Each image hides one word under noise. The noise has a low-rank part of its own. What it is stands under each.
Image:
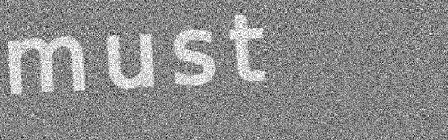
must
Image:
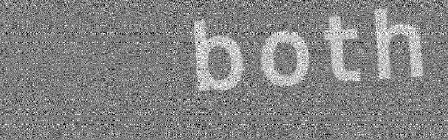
both
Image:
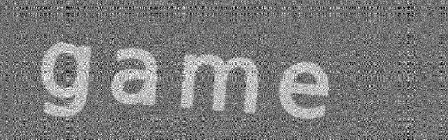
game
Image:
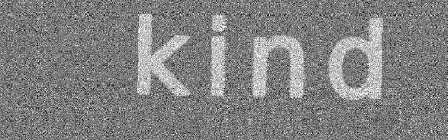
kind
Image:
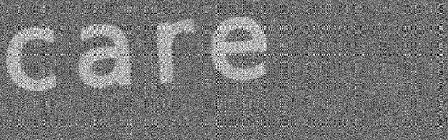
care
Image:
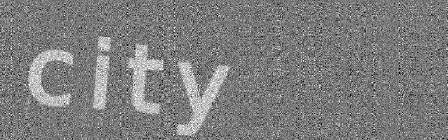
city
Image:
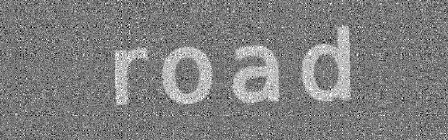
road
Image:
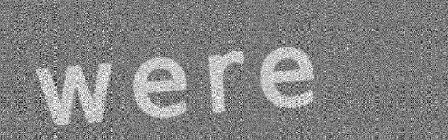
were
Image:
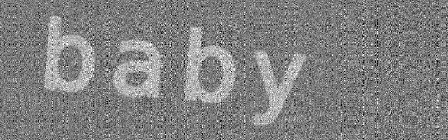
baby
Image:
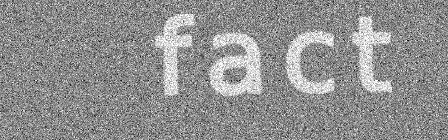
fact
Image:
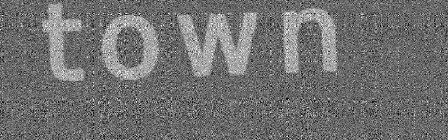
town
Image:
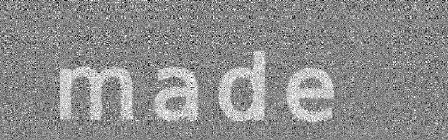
made
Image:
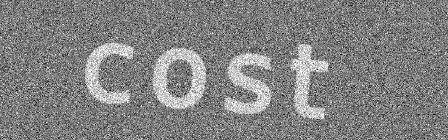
cost
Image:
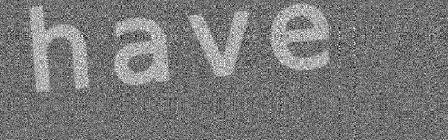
have
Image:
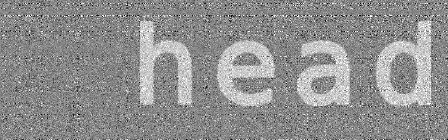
head
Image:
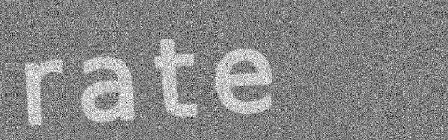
rate
